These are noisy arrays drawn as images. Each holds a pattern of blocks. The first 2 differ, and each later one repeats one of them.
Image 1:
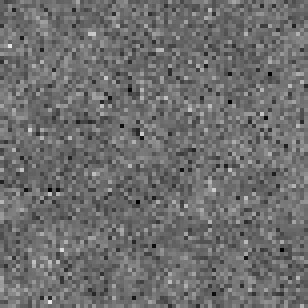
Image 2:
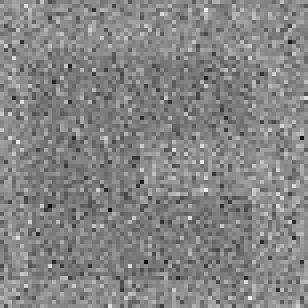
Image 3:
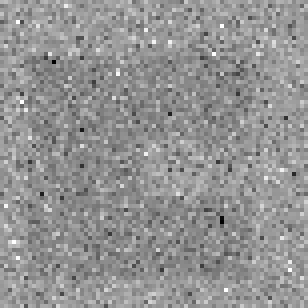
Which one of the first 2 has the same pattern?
2
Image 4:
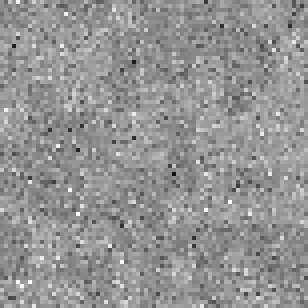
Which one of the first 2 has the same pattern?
1
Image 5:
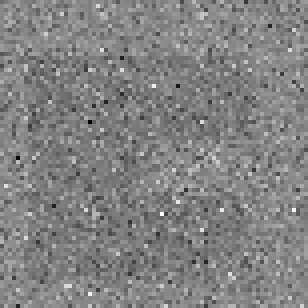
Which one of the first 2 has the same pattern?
2
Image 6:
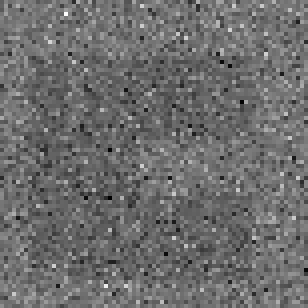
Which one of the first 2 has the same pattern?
2
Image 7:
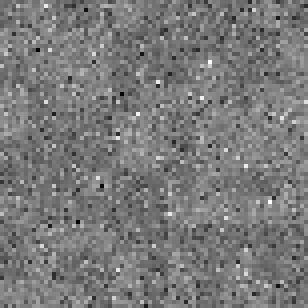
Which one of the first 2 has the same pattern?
1
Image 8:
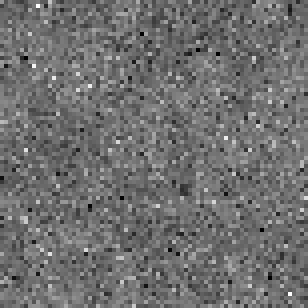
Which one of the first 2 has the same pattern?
1
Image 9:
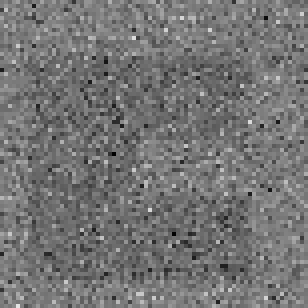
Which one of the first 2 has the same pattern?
2
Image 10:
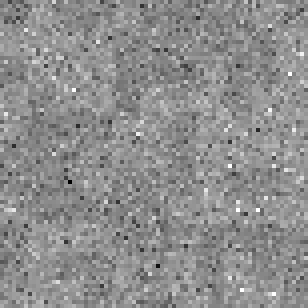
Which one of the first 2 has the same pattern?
1
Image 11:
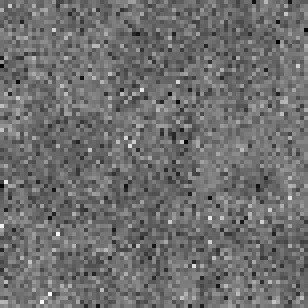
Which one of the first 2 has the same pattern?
1
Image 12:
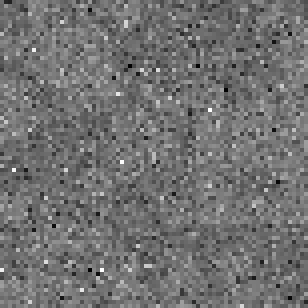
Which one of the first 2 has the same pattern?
1
